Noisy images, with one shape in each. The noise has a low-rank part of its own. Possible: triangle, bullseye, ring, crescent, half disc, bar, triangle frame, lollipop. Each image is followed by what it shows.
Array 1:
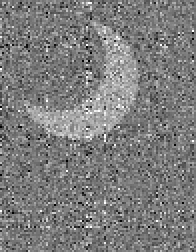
light crescent
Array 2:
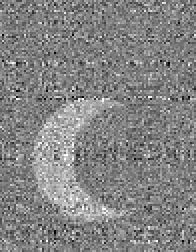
light crescent
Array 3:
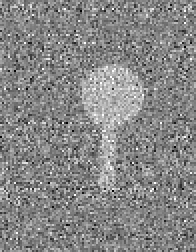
light lollipop
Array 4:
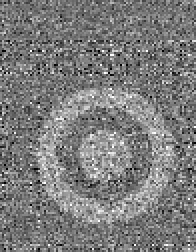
light bullseye
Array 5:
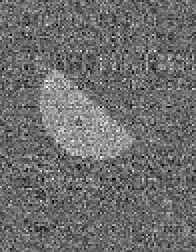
light half disc
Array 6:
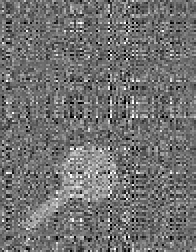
light lollipop
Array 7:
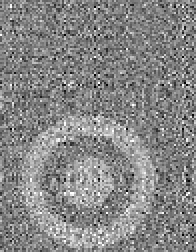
light bullseye
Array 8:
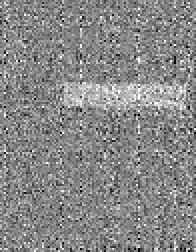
light bar
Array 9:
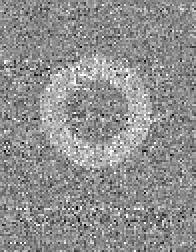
light ring
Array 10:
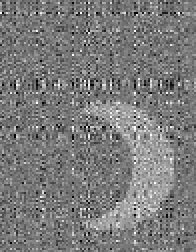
light crescent
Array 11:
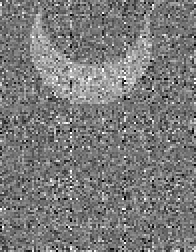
light crescent
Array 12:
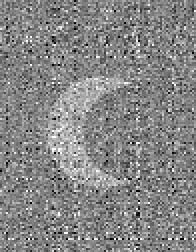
light crescent, centre
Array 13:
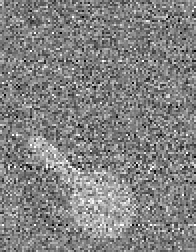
light lollipop
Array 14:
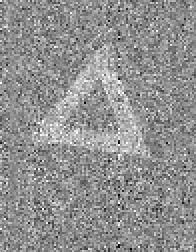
light triangle frame
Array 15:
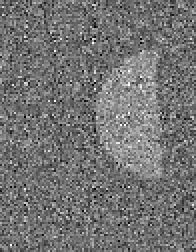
light half disc
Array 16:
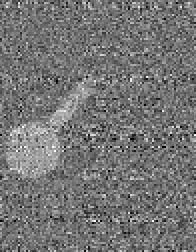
light lollipop, middle left
